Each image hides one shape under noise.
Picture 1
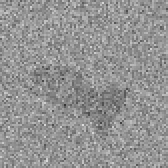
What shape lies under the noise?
chess bishop
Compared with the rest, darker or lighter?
darker
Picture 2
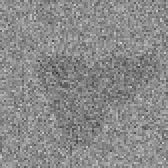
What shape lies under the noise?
chess pawn
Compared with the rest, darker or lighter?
darker
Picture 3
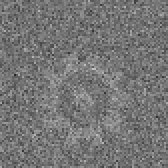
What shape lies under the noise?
gear
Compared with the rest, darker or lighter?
lighter
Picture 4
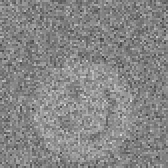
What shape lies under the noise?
smiling face
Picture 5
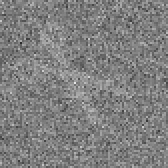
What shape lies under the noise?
pair of scissors
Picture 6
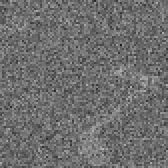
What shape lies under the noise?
musical note
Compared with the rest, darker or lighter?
lighter
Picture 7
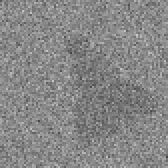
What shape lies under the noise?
chess pawn
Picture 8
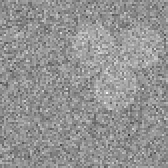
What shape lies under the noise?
club
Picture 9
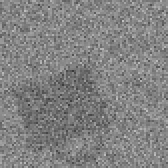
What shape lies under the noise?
cup
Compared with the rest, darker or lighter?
darker
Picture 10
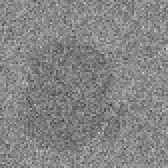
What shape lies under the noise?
apple
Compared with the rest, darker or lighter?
darker
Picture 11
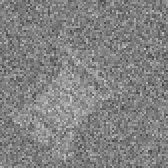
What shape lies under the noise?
chess rook
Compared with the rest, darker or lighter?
lighter
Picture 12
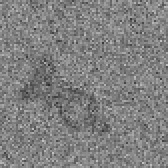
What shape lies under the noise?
chess bishop
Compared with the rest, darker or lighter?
darker
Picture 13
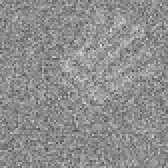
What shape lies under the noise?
chess queen
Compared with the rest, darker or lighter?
lighter
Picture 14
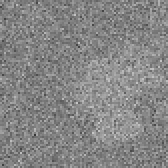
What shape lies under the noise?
car
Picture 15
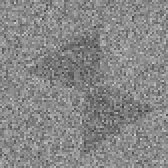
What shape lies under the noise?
bow tie
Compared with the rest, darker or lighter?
darker
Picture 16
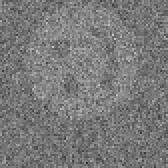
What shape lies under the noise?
smiling face
